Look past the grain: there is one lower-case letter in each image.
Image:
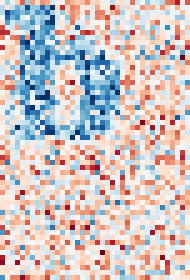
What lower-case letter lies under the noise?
b
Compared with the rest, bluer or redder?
bluer
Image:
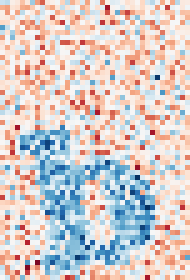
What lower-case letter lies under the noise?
b
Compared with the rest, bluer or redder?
bluer
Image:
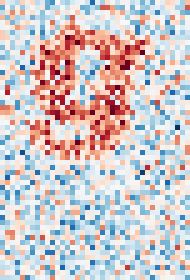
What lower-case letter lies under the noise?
g
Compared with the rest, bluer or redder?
redder
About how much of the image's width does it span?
two thirds
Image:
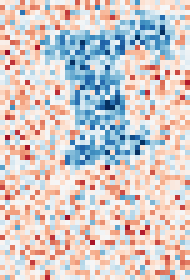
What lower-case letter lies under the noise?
r
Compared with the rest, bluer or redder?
bluer
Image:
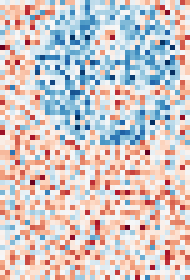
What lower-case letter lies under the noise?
e
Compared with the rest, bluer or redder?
bluer
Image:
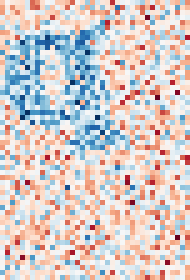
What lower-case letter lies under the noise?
q
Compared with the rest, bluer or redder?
bluer
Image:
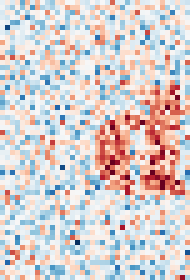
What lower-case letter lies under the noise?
d
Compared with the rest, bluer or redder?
redder
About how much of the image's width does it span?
half
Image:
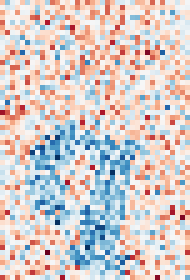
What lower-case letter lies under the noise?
q
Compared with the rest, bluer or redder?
bluer
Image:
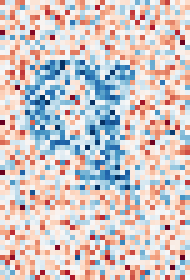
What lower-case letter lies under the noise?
q
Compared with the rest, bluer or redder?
bluer
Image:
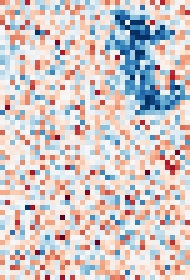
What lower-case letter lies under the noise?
t
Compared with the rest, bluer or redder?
bluer
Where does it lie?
top right
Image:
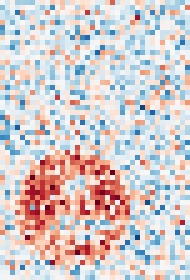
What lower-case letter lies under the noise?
e
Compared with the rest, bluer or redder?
redder
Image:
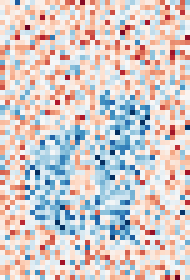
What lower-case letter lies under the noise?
d
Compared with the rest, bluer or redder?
bluer
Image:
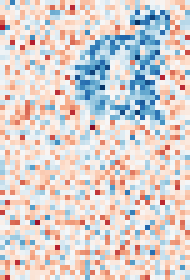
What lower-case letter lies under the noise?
d
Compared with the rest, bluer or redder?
bluer
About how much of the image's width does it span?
half
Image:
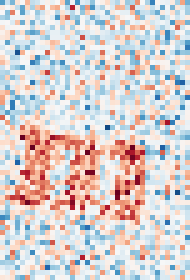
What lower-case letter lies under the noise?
m
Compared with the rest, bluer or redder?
redder
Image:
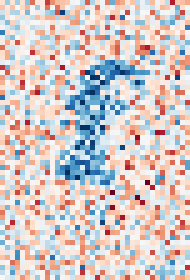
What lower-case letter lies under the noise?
f
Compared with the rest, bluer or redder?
bluer
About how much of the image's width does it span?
half
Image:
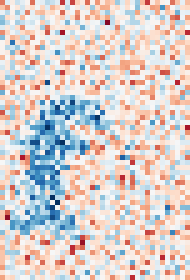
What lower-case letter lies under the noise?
f
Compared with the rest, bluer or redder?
bluer
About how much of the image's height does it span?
half
